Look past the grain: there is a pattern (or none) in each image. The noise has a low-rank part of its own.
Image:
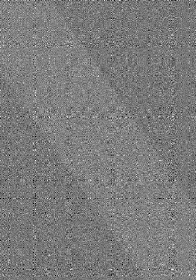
a diagonal band
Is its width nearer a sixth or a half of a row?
a half
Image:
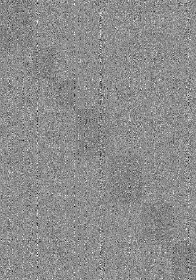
blocks along the diagonal
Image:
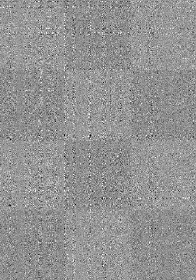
a checkerboard
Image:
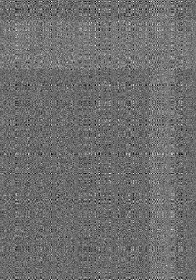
bands of rows crossing bands of columns
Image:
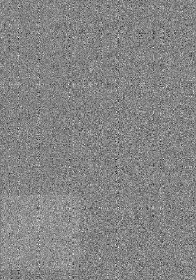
one block
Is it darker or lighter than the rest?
lighter
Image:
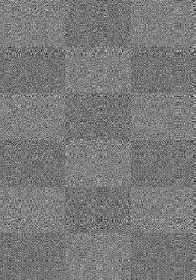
a checkerboard
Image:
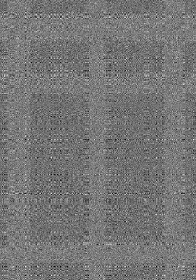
bands of rows crossing bands of columns
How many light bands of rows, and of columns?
3 and 3
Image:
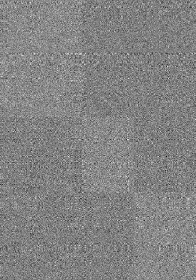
blocks along the diagonal
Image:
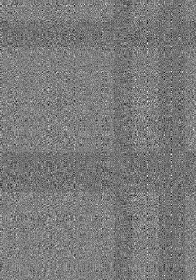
bands of rows crossing bands of columns
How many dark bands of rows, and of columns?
2 and 2
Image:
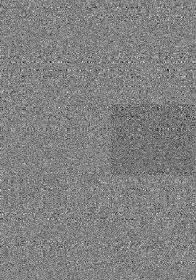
one block
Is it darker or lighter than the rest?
darker
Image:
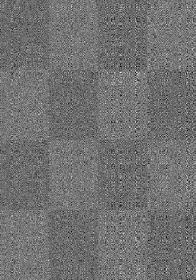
a checkerboard
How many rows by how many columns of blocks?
4 by 4
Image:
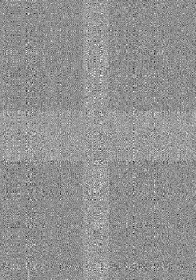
bands of rows crossing bands of columns
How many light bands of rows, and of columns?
1 and 1
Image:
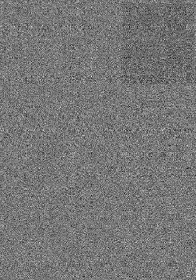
one block
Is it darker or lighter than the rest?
darker
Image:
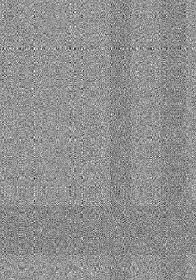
bands of rows crossing bands of columns
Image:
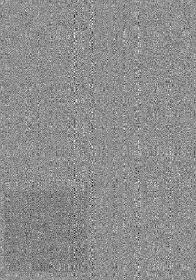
one block
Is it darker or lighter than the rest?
darker
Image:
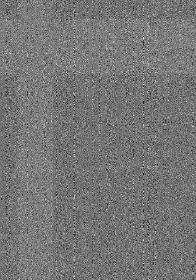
bands of rows crossing bands of columns
